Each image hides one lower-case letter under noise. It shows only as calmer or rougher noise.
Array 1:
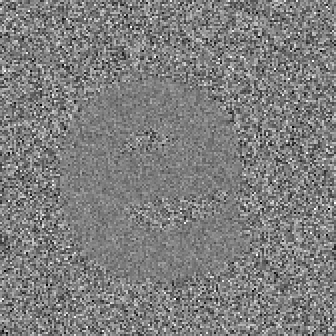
e
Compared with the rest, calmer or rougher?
calmer
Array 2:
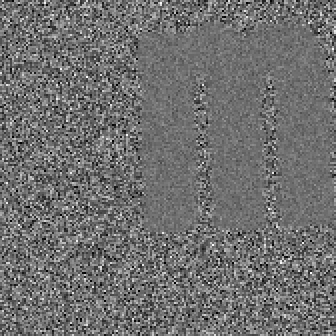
m
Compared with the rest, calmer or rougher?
calmer
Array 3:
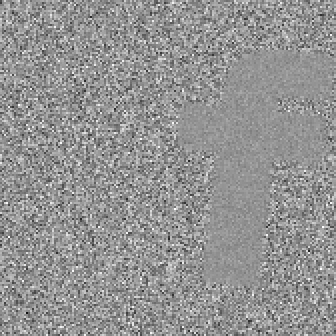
f
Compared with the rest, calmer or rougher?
calmer
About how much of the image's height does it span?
two thirds
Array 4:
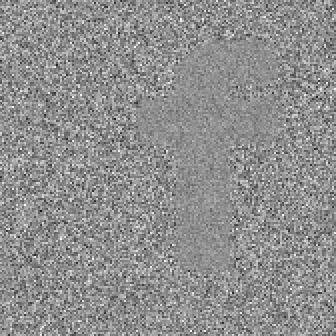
f
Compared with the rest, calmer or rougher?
calmer
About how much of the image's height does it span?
two thirds
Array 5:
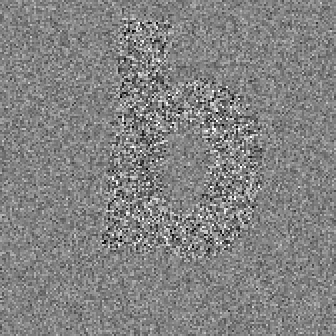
b
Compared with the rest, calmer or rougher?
rougher
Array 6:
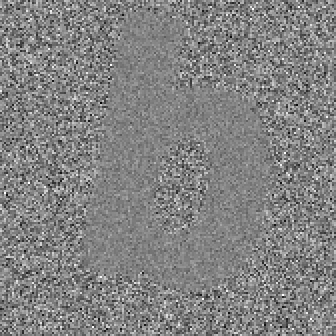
b
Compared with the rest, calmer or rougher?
calmer
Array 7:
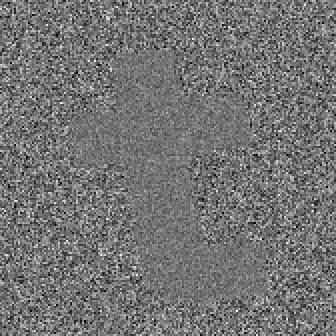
t
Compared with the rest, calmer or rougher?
calmer
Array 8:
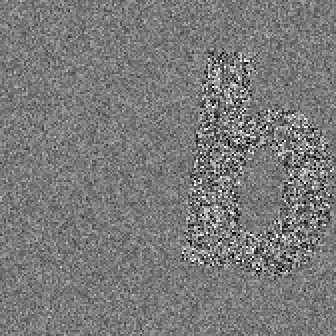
b
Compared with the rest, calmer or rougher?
rougher
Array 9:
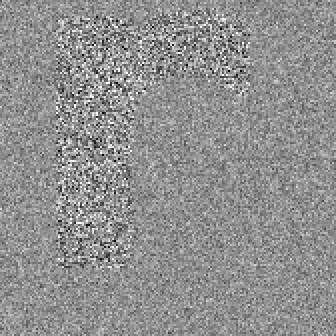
r
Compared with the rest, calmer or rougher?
rougher
